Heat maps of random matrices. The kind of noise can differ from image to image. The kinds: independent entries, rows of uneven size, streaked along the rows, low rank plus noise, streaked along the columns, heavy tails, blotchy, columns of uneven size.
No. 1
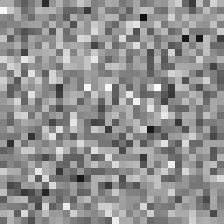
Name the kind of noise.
independent entries
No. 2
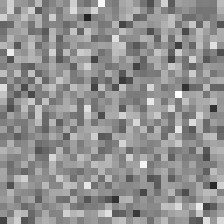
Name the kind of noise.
independent entries
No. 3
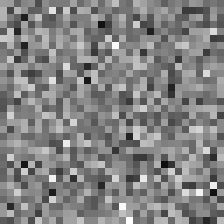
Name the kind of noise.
independent entries
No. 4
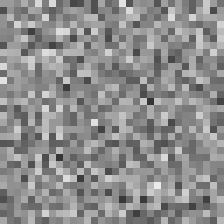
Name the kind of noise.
independent entries
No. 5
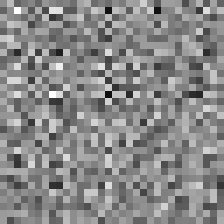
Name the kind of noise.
low rank plus noise
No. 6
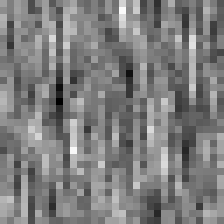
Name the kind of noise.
streaked along the columns
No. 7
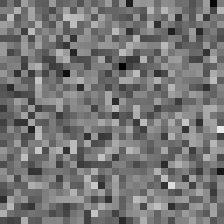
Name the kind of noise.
independent entries
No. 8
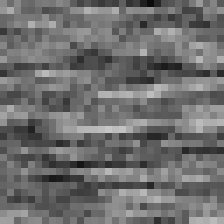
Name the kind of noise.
streaked along the rows
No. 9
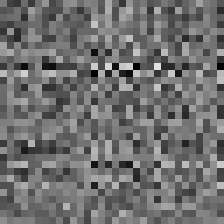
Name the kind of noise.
low rank plus noise
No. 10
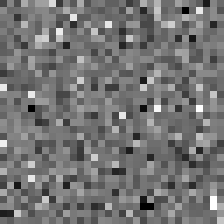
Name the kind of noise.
heavy tails
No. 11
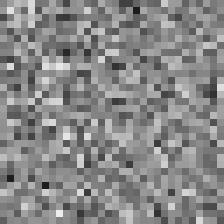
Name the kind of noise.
low rank plus noise
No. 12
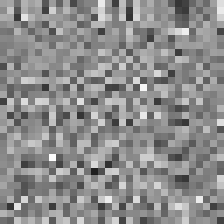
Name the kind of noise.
low rank plus noise
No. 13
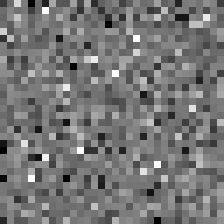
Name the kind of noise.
heavy tails
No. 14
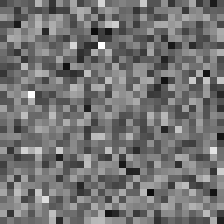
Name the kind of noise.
independent entries
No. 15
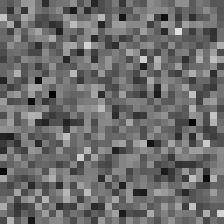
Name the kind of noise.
independent entries
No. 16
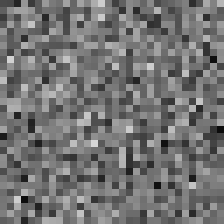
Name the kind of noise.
independent entries
